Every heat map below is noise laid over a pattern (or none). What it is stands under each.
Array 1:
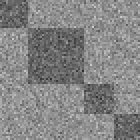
blocks along the diagonal
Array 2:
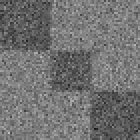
blocks along the diagonal
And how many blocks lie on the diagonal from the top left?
3
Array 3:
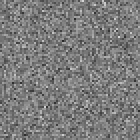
only noise
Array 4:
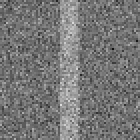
one band of columns
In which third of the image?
middle
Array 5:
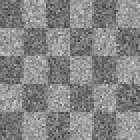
a checkerboard
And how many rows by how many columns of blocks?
5 by 6
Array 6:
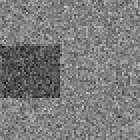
one block
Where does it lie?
middle left
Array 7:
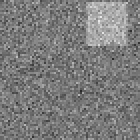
one block
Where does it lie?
top right
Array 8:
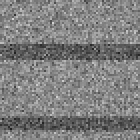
bands of rows
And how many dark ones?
2
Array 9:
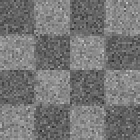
a checkerboard
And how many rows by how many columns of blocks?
4 by 4
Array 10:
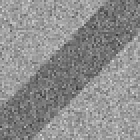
a diagonal band
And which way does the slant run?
bottom left to top right
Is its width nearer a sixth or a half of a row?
a half
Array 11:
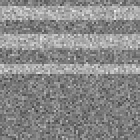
bands of rows
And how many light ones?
3
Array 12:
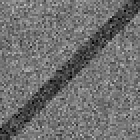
a diagonal band
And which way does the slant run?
bottom left to top right
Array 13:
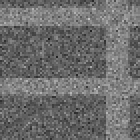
bands of rows crossing bands of columns
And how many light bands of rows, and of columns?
2 and 1
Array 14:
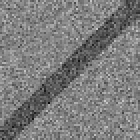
a diagonal band
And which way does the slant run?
bottom left to top right
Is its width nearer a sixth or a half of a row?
a sixth
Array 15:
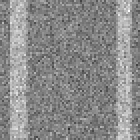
bands of columns
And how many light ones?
2
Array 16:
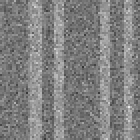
bands of columns
